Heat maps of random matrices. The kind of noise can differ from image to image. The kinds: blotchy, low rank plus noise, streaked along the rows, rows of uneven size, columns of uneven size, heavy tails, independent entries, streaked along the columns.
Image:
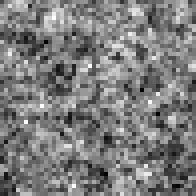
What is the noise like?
blotchy
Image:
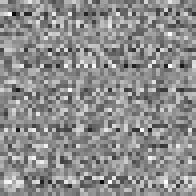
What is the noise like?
rows of uneven size
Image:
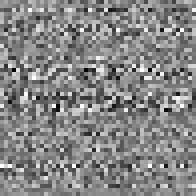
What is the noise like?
rows of uneven size
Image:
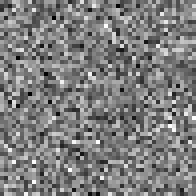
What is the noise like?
independent entries
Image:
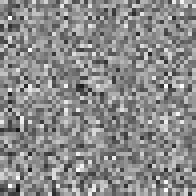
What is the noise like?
low rank plus noise
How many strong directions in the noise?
three or four
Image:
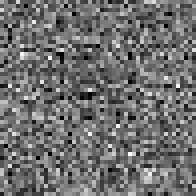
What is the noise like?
low rank plus noise
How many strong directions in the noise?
two
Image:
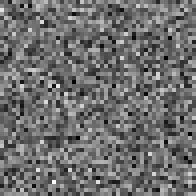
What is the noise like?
independent entries
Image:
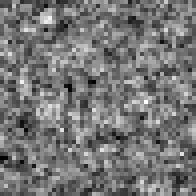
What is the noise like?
blotchy
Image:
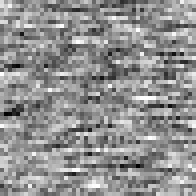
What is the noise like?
streaked along the rows
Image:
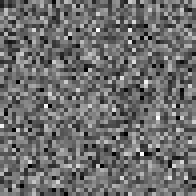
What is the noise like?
independent entries
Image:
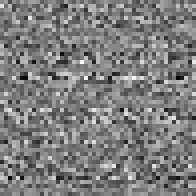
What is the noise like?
rows of uneven size
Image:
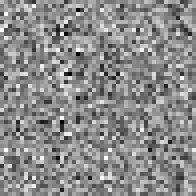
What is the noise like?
low rank plus noise
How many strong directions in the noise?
five to eight
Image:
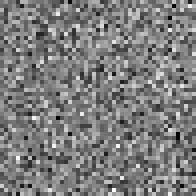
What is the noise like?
independent entries
